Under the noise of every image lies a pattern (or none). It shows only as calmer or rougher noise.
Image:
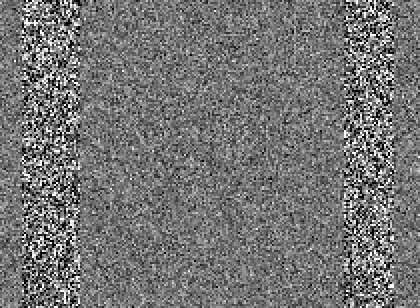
bands of columns
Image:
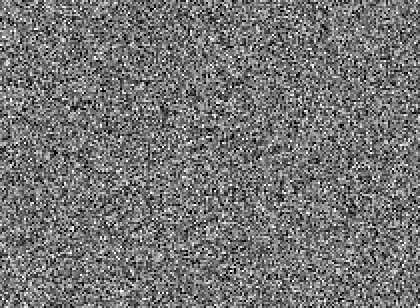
only noise
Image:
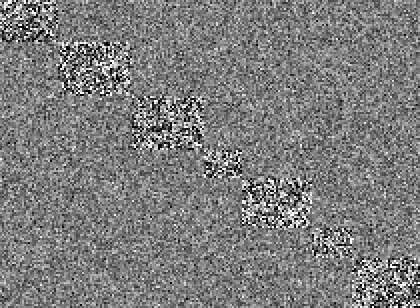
blocks along the diagonal
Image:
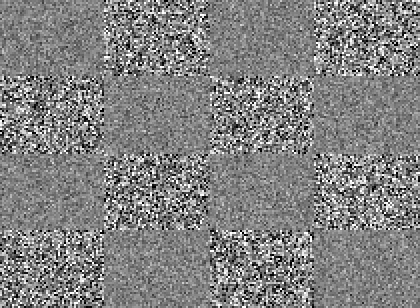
a checkerboard
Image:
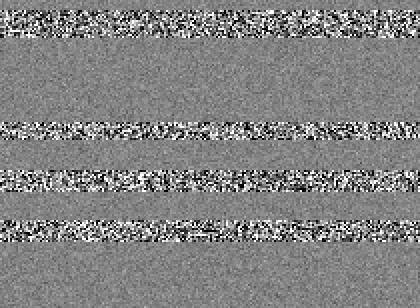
bands of rows
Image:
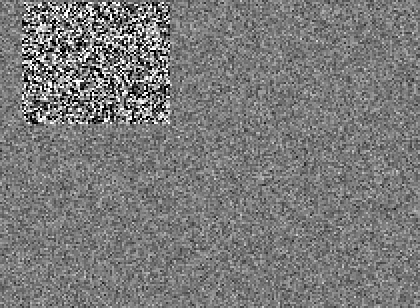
one block
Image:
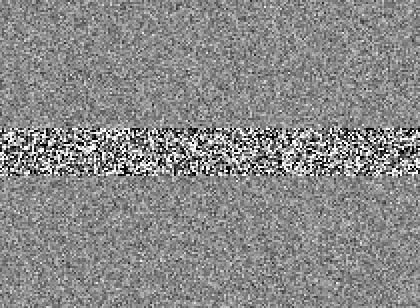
one band of rows
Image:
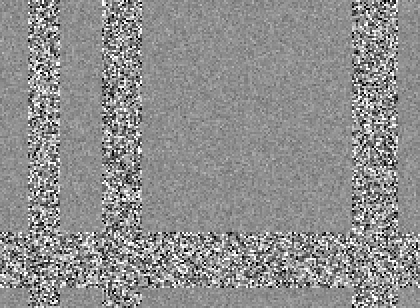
bands of rows crossing bands of columns
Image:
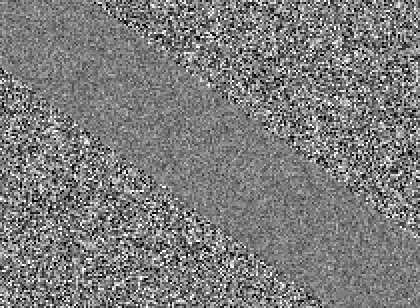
a diagonal band
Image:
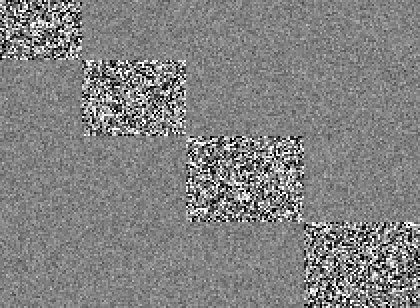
blocks along the diagonal
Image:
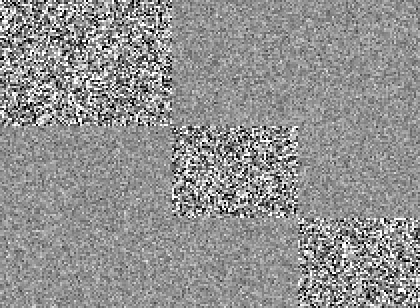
blocks along the diagonal
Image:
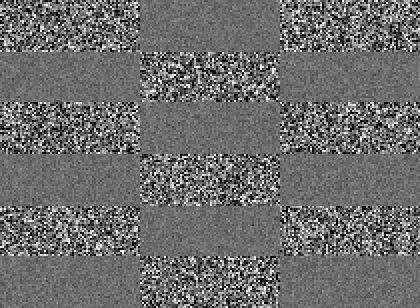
a checkerboard
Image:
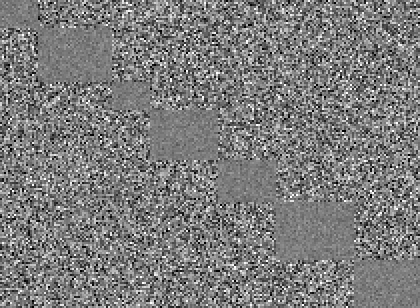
blocks along the diagonal
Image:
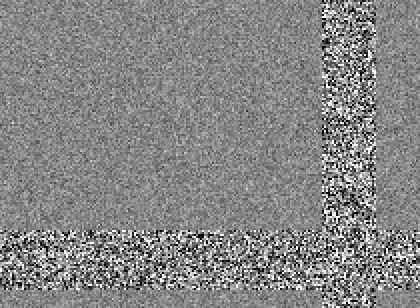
bands of rows crossing bands of columns
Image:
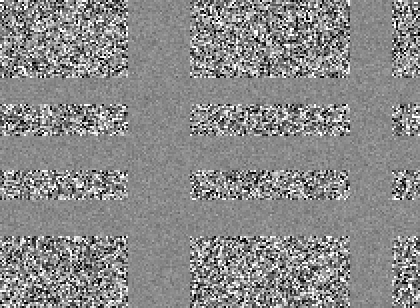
bands of rows crossing bands of columns
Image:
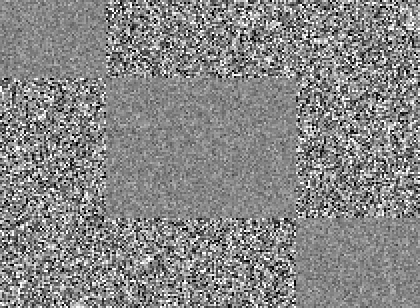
blocks along the diagonal
